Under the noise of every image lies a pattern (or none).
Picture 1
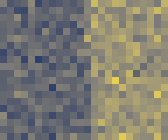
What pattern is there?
a sharp edge
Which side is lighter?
right
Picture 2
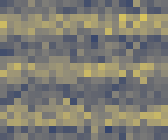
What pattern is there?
horizontal stripes
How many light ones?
3
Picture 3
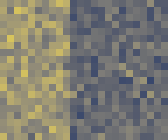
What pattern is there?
a sharp edge
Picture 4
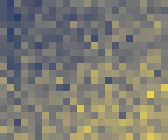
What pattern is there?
a smooth slope
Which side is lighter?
bottom right
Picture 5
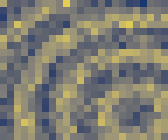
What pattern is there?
rings round one point
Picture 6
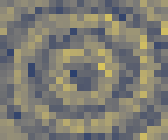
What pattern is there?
rings round one point
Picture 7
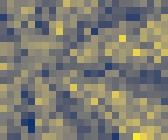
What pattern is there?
spokes from one point
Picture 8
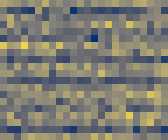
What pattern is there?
horizontal stripes
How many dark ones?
6
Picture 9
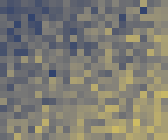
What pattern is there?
a smooth slope
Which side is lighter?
bottom right
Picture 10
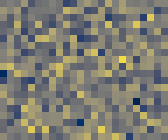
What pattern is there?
only noise
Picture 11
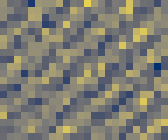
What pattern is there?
diagonal stripes
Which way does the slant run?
bottom left to top right
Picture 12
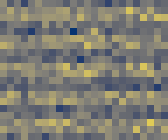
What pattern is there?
horizontal stripes
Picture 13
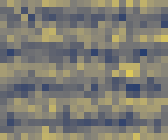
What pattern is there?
horizontal stripes
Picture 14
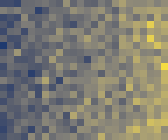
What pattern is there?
a smooth slope
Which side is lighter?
right
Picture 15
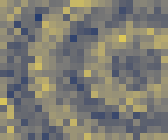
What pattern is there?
rings round one point
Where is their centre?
middle right
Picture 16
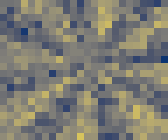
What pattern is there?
spokes from one point
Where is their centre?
centre
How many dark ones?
8
